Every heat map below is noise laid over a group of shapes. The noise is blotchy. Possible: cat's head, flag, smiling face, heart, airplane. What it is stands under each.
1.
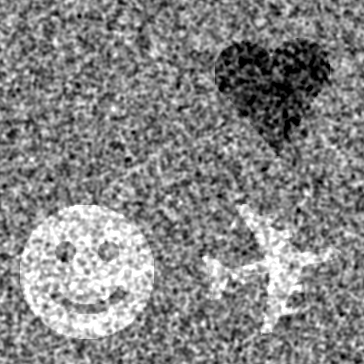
top right: dark heart; bottom left: light smiling face; bottom right: light airplane
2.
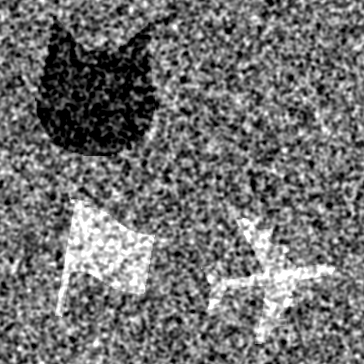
top left: dark cat's head; bottom left: light flag; bottom right: light airplane
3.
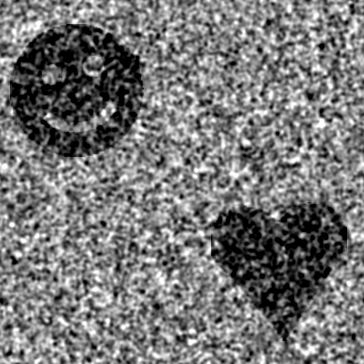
top left: dark smiling face; bottom right: dark heart
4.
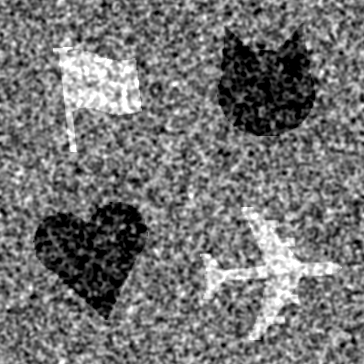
top left: light flag; top right: dark cat's head; bottom left: dark heart; bottom right: light airplane
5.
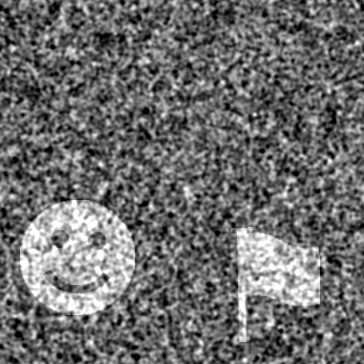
bottom left: light smiling face; bottom right: light flag
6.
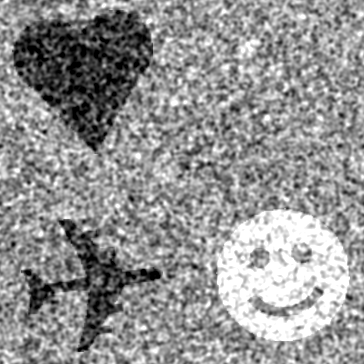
top left: dark heart; bottom left: dark airplane; bottom right: light smiling face
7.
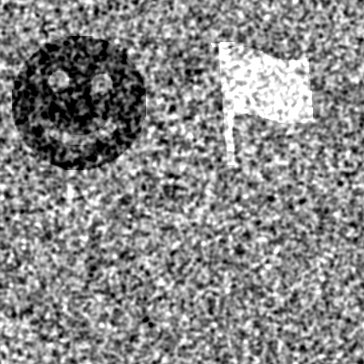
top left: dark smiling face; top right: light flag
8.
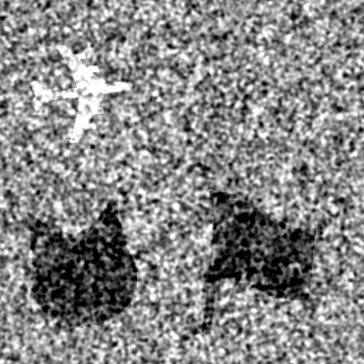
top left: light airplane; bottom left: dark cat's head; bottom right: dark flag
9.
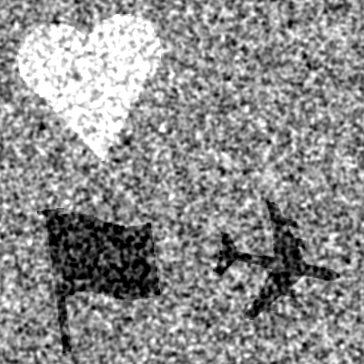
top left: light heart; bottom left: dark flag; bottom right: dark airplane
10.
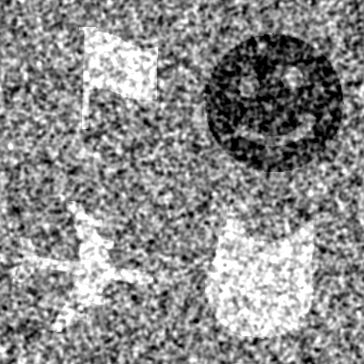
top left: light flag; top right: dark smiling face; bottom left: light airplane; bottom right: light cat's head
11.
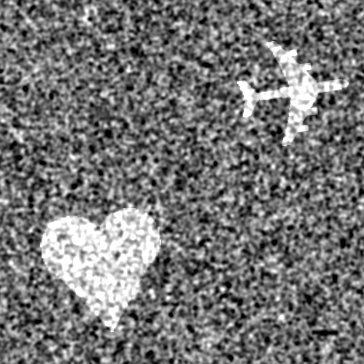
top right: light airplane; bottom left: light heart
